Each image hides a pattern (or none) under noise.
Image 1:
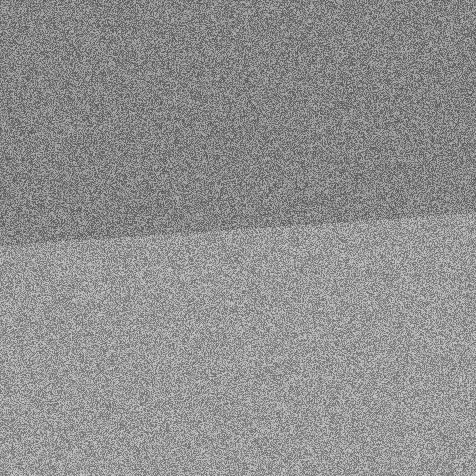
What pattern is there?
a sharp edge
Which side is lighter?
bottom
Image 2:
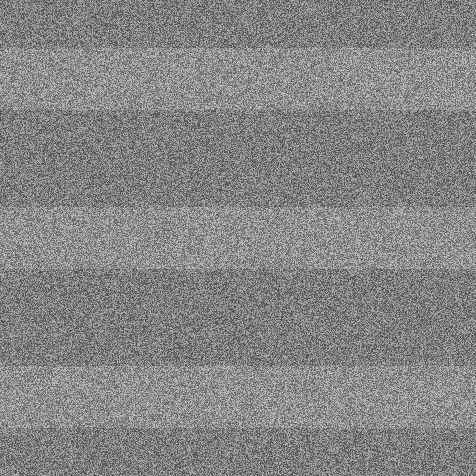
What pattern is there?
horizontal stripes
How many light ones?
3
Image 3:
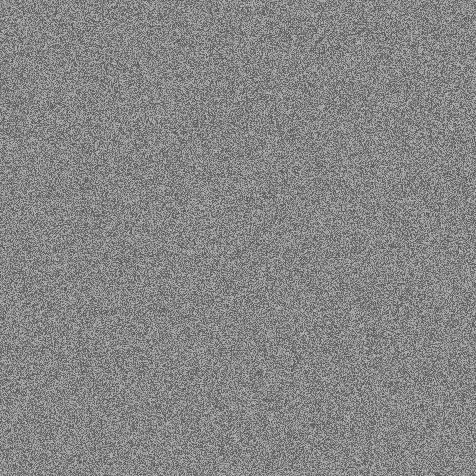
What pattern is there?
only noise
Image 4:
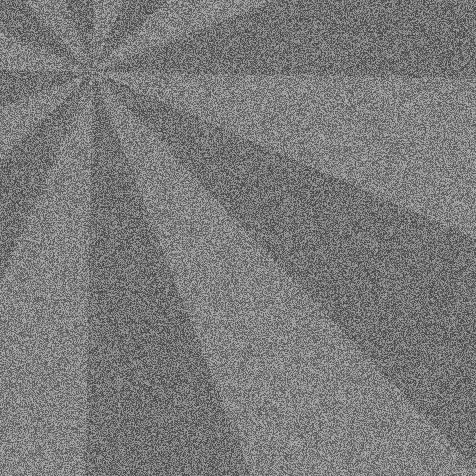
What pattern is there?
spokes from one point
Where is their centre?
top left
